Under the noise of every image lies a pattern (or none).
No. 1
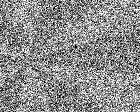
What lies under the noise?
spokes from one point
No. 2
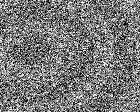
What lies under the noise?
rings round one point
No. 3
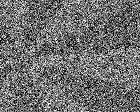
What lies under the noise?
spokes from one point
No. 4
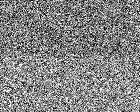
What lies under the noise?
a sharp edge
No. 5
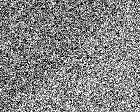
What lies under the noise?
a sharp edge
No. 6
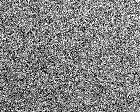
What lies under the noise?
a smooth slope
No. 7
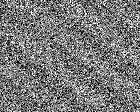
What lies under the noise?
diagonal stripes
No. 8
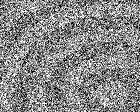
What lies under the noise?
rings round one point
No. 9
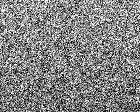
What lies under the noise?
a smooth slope
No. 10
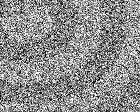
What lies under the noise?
rings round one point
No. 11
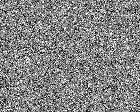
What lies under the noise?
only noise
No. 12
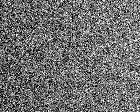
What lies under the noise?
a smooth slope
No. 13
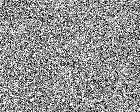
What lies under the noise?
only noise
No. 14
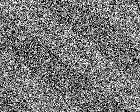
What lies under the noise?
diagonal stripes
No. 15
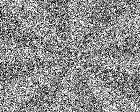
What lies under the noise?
spokes from one point
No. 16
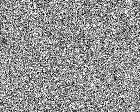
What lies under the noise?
only noise
